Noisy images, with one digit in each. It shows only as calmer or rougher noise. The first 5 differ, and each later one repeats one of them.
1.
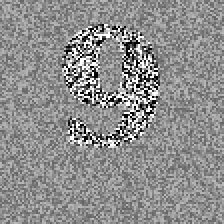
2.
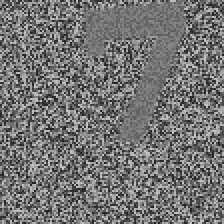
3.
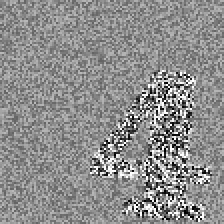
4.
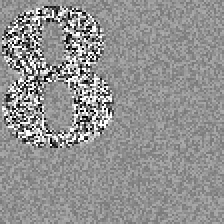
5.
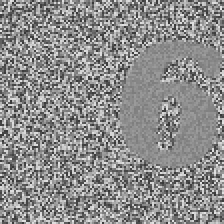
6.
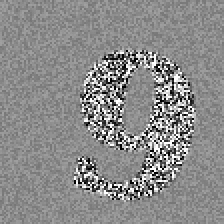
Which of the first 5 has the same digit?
1
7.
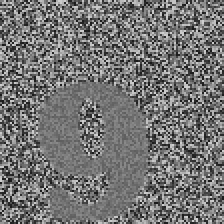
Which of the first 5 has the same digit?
1
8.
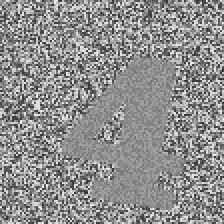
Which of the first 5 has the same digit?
3
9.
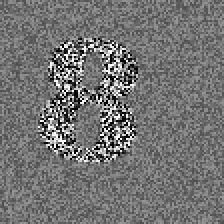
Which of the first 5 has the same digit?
4
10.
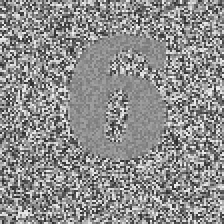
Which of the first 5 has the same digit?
5
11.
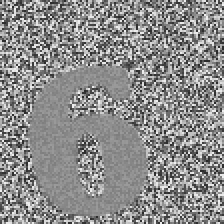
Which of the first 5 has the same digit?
5
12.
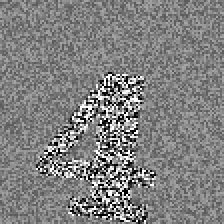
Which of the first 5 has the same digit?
3
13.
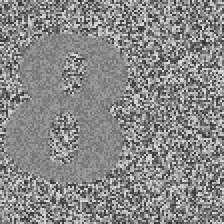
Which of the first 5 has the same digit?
4
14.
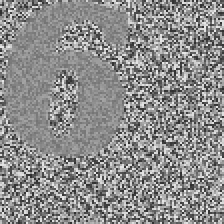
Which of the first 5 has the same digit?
5
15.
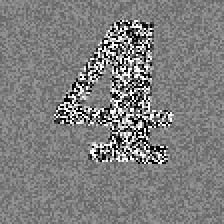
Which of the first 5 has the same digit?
3
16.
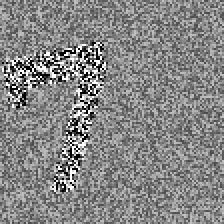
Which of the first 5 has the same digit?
2
